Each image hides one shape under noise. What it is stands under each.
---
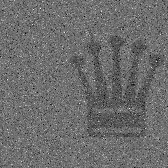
chess queen
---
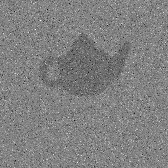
teapot
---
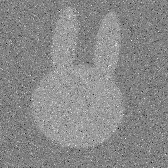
rabbit's head
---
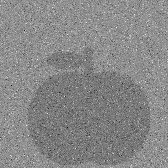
apple
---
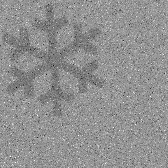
snowflake
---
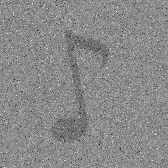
musical note
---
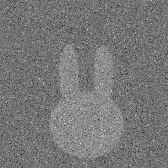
rabbit's head
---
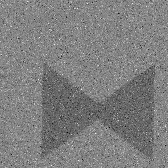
bow tie
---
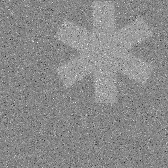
asterisk
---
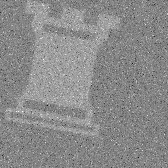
chess rook
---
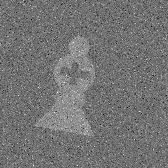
chess bishop
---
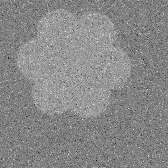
flower
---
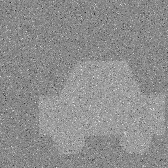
car
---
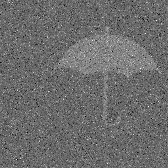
umbrella
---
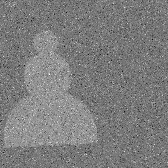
chess pawn
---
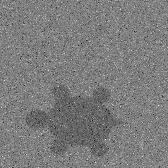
turtle
